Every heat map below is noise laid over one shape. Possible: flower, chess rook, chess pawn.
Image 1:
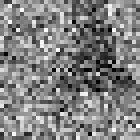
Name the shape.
chess pawn
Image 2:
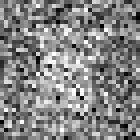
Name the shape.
chess rook
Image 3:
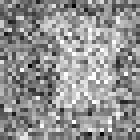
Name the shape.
chess rook
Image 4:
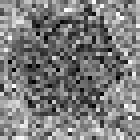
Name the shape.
flower
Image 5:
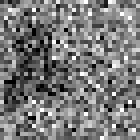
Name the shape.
chess pawn
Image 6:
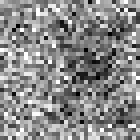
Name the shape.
chess rook
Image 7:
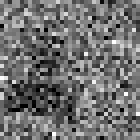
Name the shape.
chess pawn
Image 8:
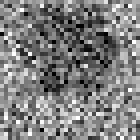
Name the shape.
flower
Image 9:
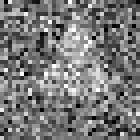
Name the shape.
chess pawn
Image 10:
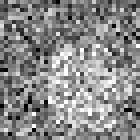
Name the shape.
flower
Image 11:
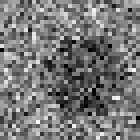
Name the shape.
flower
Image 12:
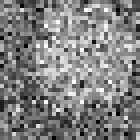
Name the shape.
flower
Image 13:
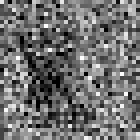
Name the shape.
chess rook
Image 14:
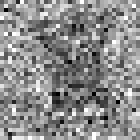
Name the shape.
chess rook
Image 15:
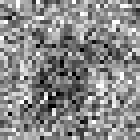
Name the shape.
chess rook
